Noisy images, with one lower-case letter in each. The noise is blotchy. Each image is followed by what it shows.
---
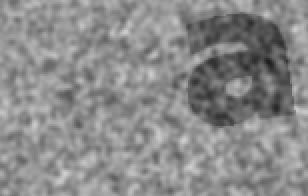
a
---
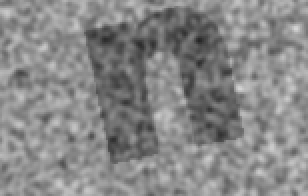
n
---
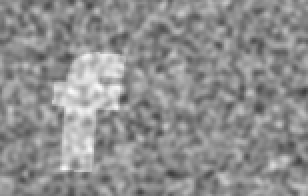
f
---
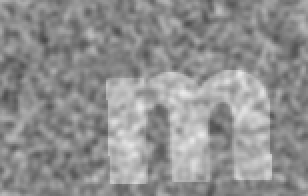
m
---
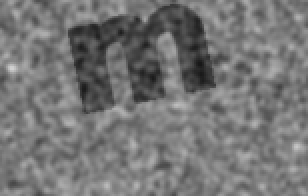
m
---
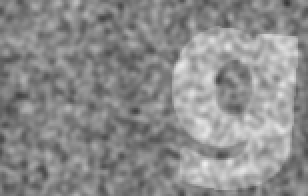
g
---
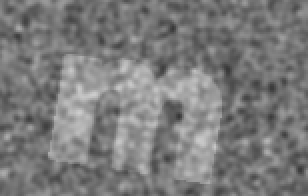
m
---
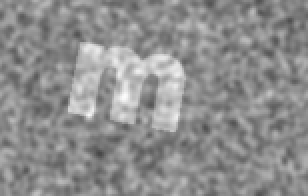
m
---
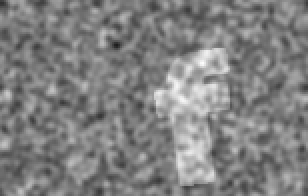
f
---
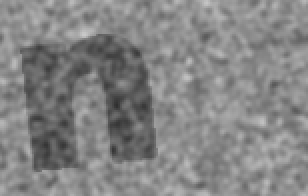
n
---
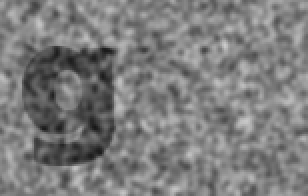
g
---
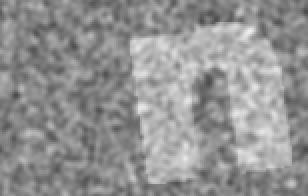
n
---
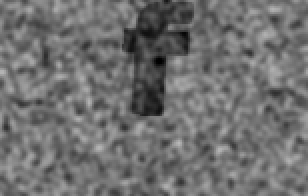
f
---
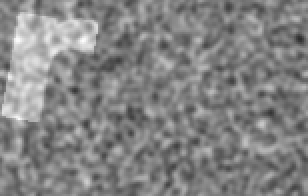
r
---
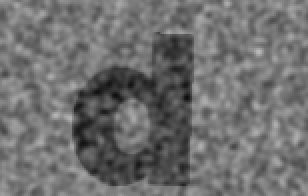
d
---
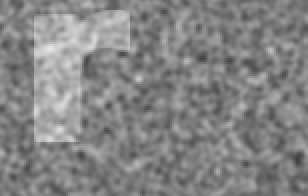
r
